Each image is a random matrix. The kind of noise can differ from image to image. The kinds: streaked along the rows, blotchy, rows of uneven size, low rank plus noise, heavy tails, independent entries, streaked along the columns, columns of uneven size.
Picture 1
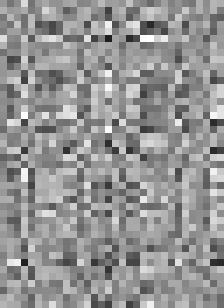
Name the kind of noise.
low rank plus noise
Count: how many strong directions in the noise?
two
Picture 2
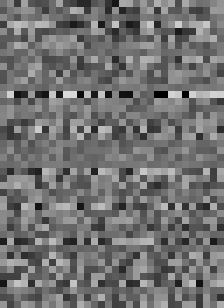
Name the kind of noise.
rows of uneven size
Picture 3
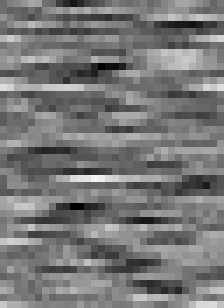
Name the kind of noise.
streaked along the rows
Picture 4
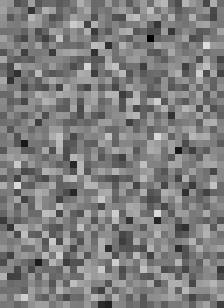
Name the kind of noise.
independent entries
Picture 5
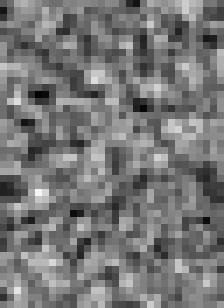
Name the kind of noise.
blotchy
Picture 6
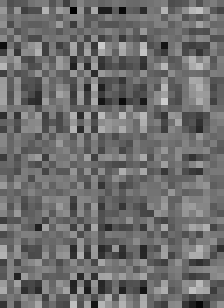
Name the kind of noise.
low rank plus noise
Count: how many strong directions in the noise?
one
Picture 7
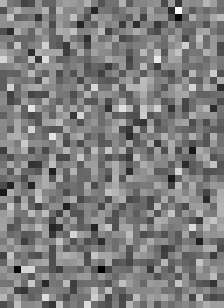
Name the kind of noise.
independent entries
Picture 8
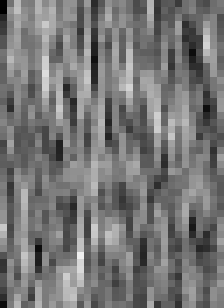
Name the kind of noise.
streaked along the columns
